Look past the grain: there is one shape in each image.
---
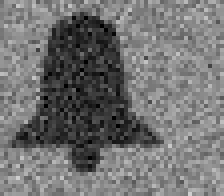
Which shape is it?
bell
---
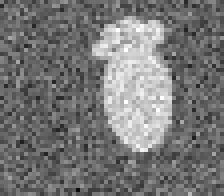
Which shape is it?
footprint
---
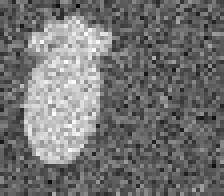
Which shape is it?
footprint
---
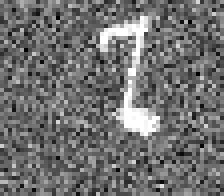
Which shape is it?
musical note
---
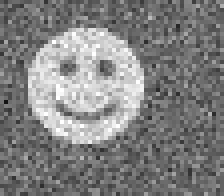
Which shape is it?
smiling face
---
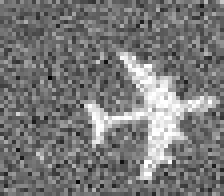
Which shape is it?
airplane
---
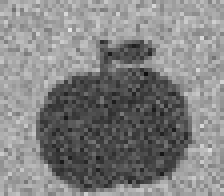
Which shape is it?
apple
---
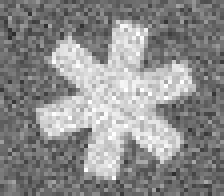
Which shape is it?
asterisk
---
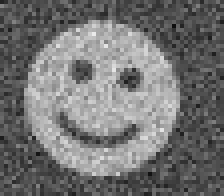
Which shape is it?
smiling face
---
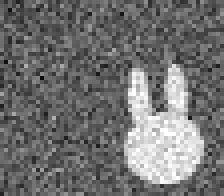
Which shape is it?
rabbit's head
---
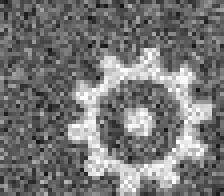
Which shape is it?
gear
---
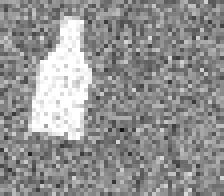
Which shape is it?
bottle
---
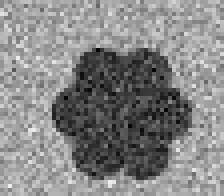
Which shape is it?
flower
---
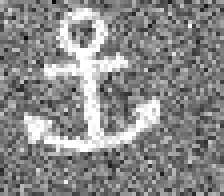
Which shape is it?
anchor
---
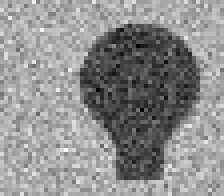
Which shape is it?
light bulb
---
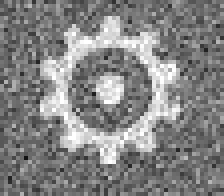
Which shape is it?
gear
